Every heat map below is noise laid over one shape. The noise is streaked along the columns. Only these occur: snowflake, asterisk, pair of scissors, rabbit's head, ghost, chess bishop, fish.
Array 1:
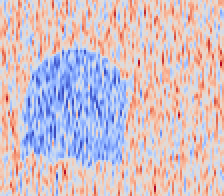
ghost
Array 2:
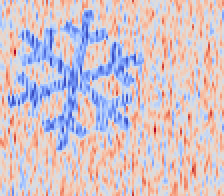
snowflake
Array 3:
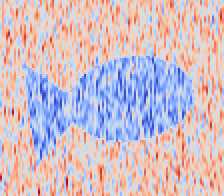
fish
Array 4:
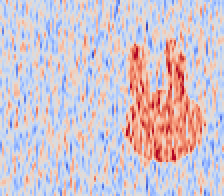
rabbit's head
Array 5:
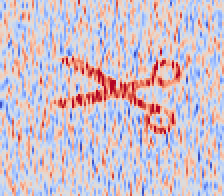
pair of scissors
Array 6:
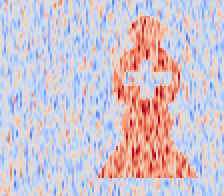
chess bishop
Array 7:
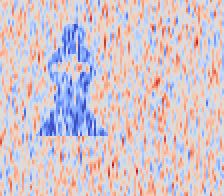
chess bishop
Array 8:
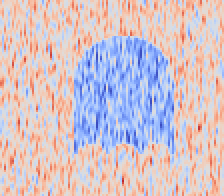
ghost
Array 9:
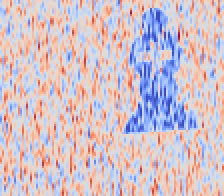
chess bishop
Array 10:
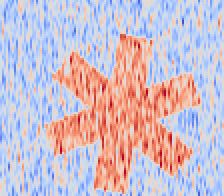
asterisk
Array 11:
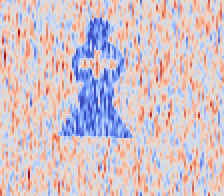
chess bishop
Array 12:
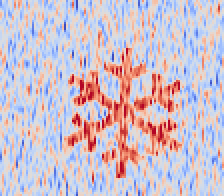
snowflake
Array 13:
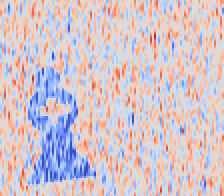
chess bishop
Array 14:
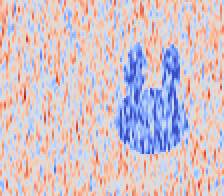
rabbit's head
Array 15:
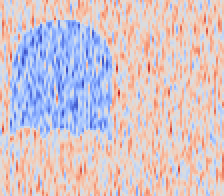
ghost
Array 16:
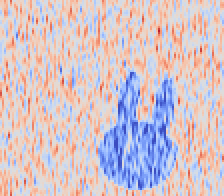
rabbit's head
